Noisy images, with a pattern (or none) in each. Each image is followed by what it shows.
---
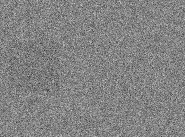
one block
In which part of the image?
middle left
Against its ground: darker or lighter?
darker
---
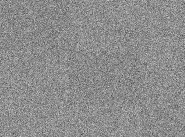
blocks along the diagonal
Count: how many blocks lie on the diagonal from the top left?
3
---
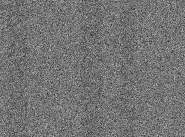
bands of columns
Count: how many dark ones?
3
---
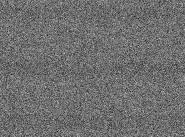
bands of rows
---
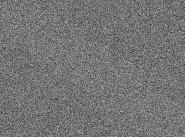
a diagonal band
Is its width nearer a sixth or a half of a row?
a half
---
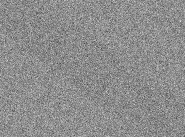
a diagonal band
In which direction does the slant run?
top left to bottom right
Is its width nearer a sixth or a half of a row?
a half
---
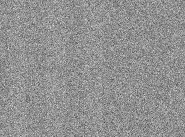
bands of columns
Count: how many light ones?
3
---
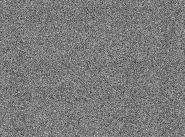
bands of rows crossing bands of columns
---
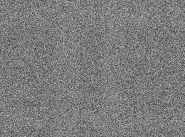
bands of rows crossing bands of columns
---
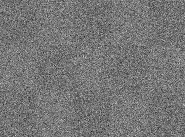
a checkerboard
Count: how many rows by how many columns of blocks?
3 by 5
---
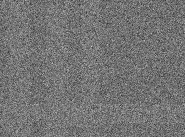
bands of rows crossing bands of columns
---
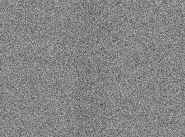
one band of columns
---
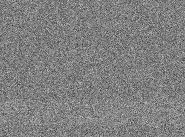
one band of rows
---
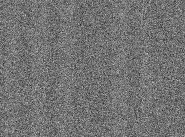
bands of columns
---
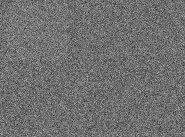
one block
